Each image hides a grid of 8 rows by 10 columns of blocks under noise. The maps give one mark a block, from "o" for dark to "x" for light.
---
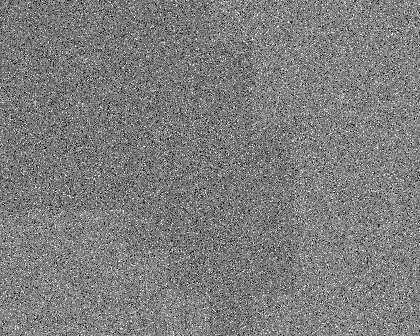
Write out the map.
o o o o o x x x x x
o o o o o o x x x x
o o o o o o x x x x
o o o o o o o x x x
o o o o o o o x x x
x x x o o o o x x x
x x x x o o o x x x
x x x x x o x x x x
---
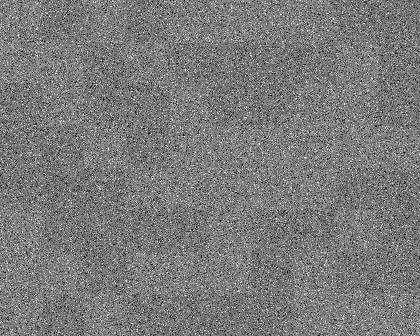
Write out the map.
x o x o x x x x o o
x x o x o o o o x o
o x o o x o o x x o
o o x o x x x x x x
o o o x x x x x o o
x o o o o x o o x o
x x o x x x o x o o
x o x o o o o x x x
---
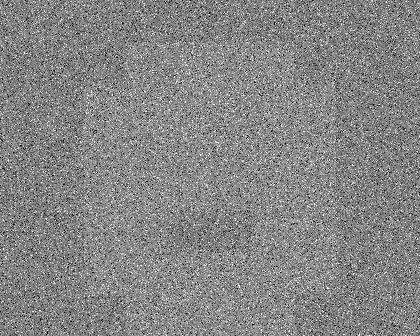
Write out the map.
o o o o o o o o o o
o o o x x x x o o o
o o x x x x x x o o
o o x x x x x x o o
o o x x x x x x o o
o o x x o o x x o o
o o x x x x x x o o
o o o x x x x o o o
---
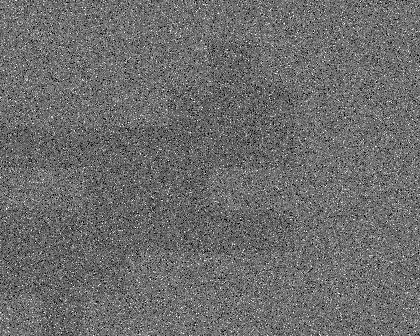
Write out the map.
x x x x x x x x x x
x x x x x o x x x x
x x x x o o o x x x
o o o o o o o x x x
x x o o o x x x x x
o o o o o o o x x x
o o o x x x x x x x
x o x x x x x x x x
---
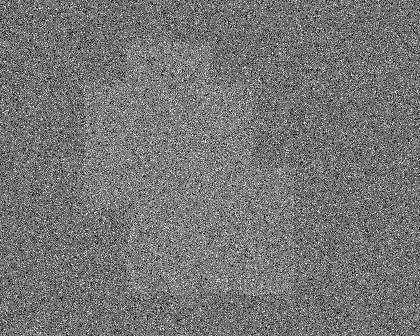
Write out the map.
o o o o o o o o o o
o o o x x o o o o o
o o x x x x o o o o
o o x x x x o o o o
o o x x x x x o o o
o o o x x x x o o o
o o o x x x x o o o
o o o o o o o o o o
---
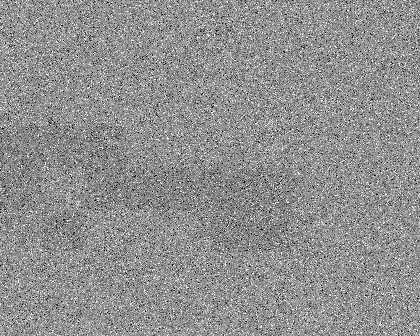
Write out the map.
x x x x x x x x x x
x x x x x x x x x x
x x x x x x x x x x
o o o x x x x x x x
o x o o o o o x x x
x o x x x o o x x x
x x x x x x x x x x
x x x x x x x x x x
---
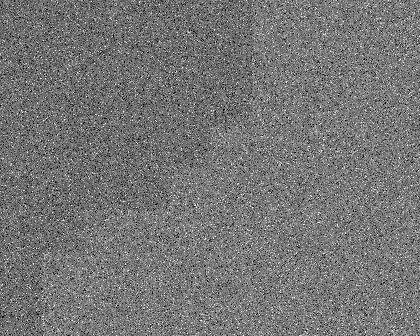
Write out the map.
o o o o o o x x x x
o o o o o o x x x x
o o o o o o x x x x
o o o o o x x x x x
o o o o x x x x x x
o o x x x x x x x x
o x x x x x x x x x
o x x x x x x x x x
